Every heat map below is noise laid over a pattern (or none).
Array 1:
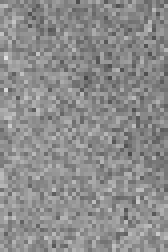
a sharp edge
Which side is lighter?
bottom left
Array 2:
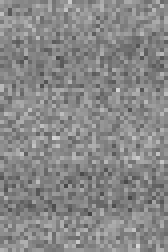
horizontal stripes
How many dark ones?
2
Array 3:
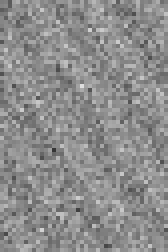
diagonal stripes
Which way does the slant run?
top left to bottom right
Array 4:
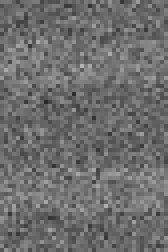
horizontal stripes
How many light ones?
2
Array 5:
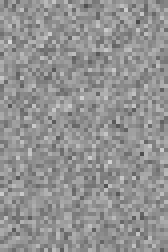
only noise
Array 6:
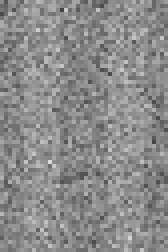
vertical stripes
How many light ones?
2
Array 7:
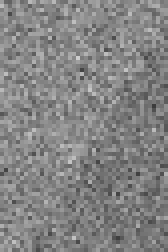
a sharp edge
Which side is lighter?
top left
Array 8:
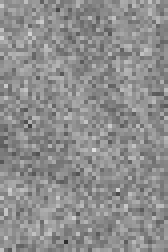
spokes from one point
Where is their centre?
bottom right
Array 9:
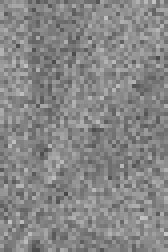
spokes from one point
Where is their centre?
bottom left
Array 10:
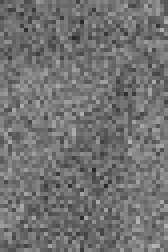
spokes from one point
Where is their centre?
top right
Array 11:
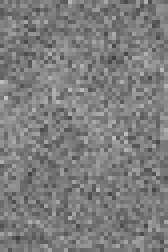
a wavy band
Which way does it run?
left to right
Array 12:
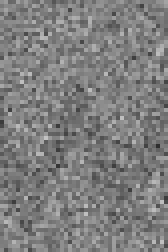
a wavy band
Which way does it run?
left to right
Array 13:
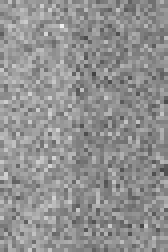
a sharp edge
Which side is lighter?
left
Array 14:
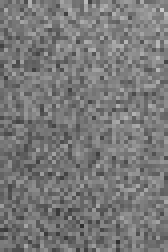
a smooth slope
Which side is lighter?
top right
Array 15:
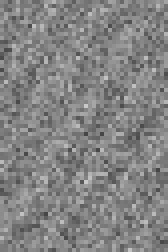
diagonal stripes
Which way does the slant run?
bottom left to top right
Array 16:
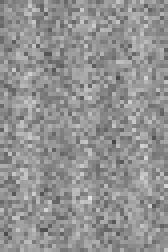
vertical stripes
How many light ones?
3
